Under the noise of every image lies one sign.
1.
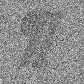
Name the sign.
pilcrow
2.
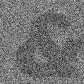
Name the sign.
ampersand
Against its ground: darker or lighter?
darker
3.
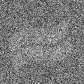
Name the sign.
approximately sign
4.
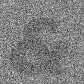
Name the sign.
ampersand
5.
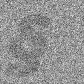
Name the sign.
section sign
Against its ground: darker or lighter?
darker
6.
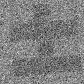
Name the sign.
plus-minus sign
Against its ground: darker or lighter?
darker
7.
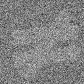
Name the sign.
not-equal sign
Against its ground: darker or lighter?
lighter
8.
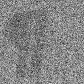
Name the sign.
pilcrow
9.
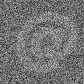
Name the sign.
at sign
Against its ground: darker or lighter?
lighter
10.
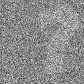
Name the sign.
question mark
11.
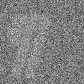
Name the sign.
pilcrow
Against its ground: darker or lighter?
lighter
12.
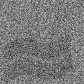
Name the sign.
approximately sign
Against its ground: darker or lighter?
darker
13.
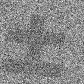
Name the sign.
plus-minus sign
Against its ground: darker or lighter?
darker
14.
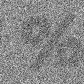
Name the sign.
percent sign
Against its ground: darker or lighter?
darker
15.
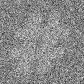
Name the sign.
hash sign
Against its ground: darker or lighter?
lighter
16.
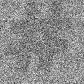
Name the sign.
hash sign
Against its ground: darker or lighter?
darker
